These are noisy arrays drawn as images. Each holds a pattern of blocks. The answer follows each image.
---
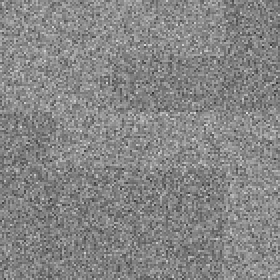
no symmetry
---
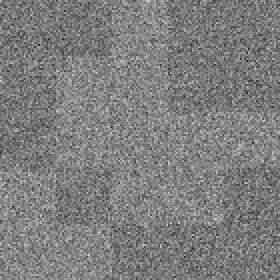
mirrored about the diagonal from the bottom left
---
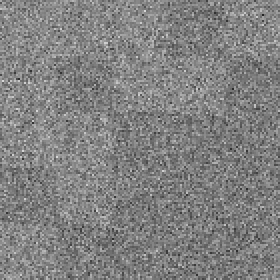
mirrored about the diagonal from the top left
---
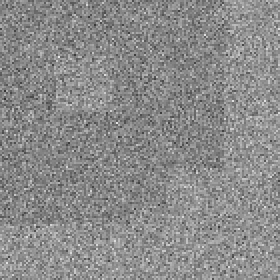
mirrored about the diagonal from the top left
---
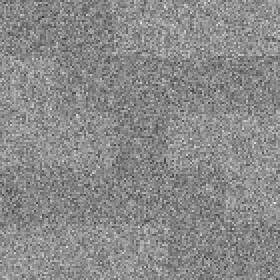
the same after a half turn
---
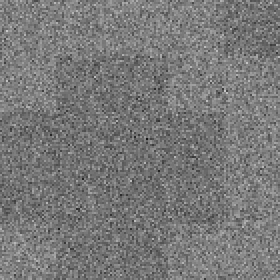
mirrored about the diagonal from the bottom left
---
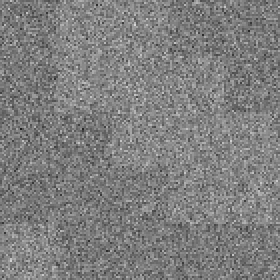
mirrored about the diagonal from the bottom left
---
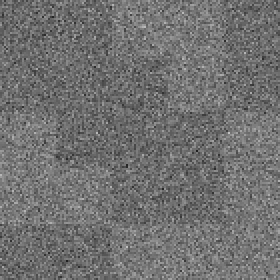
mirrored about the diagonal from the top left
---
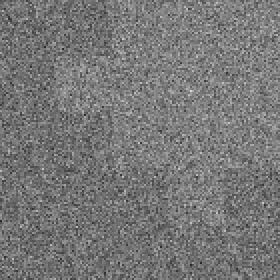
mirrored about the diagonal from the bottom left
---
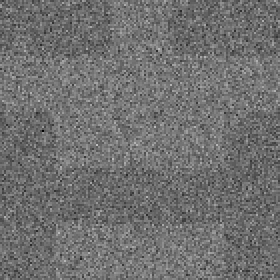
left and right mirror each other
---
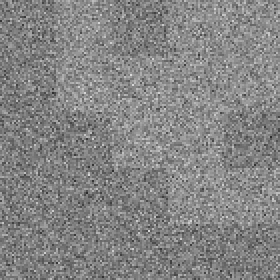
mirrored about the diagonal from the bottom left
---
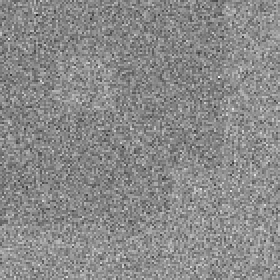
mirrored about the diagonal from the top left
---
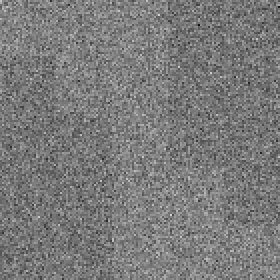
the same after a half turn
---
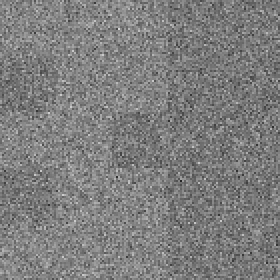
top and bottom mirror each other
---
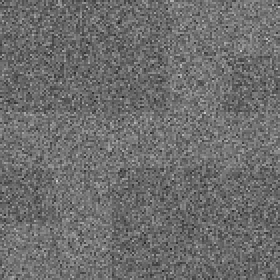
the same after a half turn
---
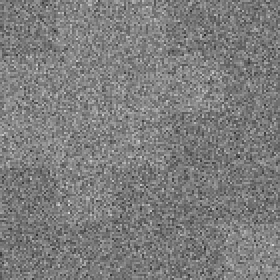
mirrored about the diagonal from the top left
